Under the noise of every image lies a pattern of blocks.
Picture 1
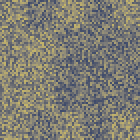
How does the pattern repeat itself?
top and bottom mirror each other
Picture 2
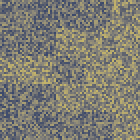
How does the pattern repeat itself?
top and bottom mirror each other
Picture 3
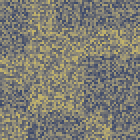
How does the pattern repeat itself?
no symmetry
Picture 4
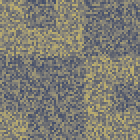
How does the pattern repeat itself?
mirrored about the diagonal from the bottom left
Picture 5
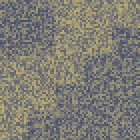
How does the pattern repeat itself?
mirrored about the diagonal from the top left
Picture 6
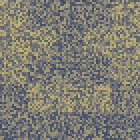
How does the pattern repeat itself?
left and right mirror each other
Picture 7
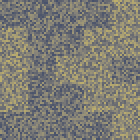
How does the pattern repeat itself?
top and bottom mirror each other
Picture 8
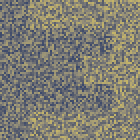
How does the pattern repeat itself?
top and bottom mirror each other
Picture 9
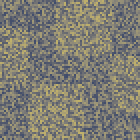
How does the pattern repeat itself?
the same after a half turn
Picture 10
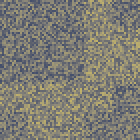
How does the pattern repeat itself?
mirrored about the diagonal from the top left
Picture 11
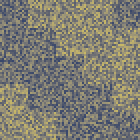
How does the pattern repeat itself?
mirrored about the diagonal from the bottom left
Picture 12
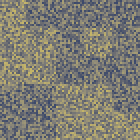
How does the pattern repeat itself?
mirrored about the diagonal from the bottom left
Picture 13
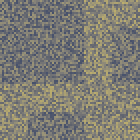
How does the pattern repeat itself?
mirrored about the diagonal from the top left
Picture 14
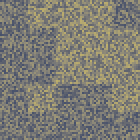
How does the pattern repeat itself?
mirrored about the diagonal from the bottom left
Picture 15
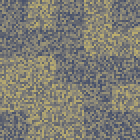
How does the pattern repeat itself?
mirrored about the diagonal from the bottom left
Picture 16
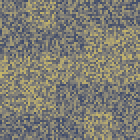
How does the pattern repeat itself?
the same after a half turn
